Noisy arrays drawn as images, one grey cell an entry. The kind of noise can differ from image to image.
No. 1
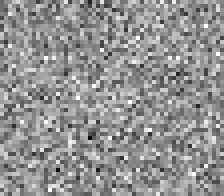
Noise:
independent entries
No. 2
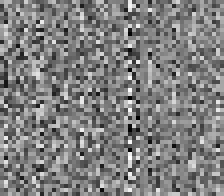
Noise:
columns of uneven size
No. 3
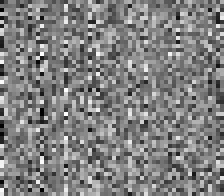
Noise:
columns of uneven size
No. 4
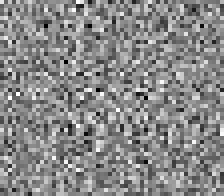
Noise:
low rank plus noise
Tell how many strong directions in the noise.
one
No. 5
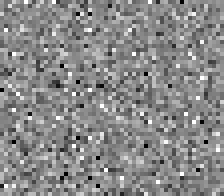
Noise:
heavy tails
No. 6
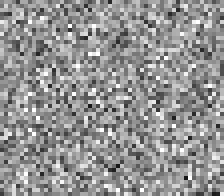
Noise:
independent entries
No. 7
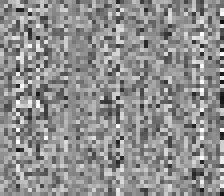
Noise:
columns of uneven size
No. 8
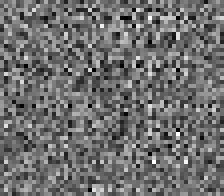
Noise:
low rank plus noise
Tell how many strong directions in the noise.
three or four
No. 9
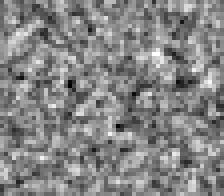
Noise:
blotchy
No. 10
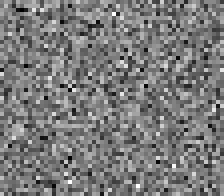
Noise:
independent entries
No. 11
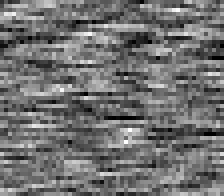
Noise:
streaked along the rows
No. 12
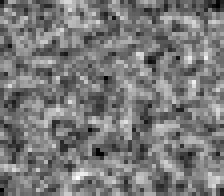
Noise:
blotchy
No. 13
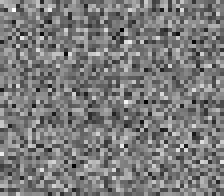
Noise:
low rank plus noise
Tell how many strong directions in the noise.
five to eight
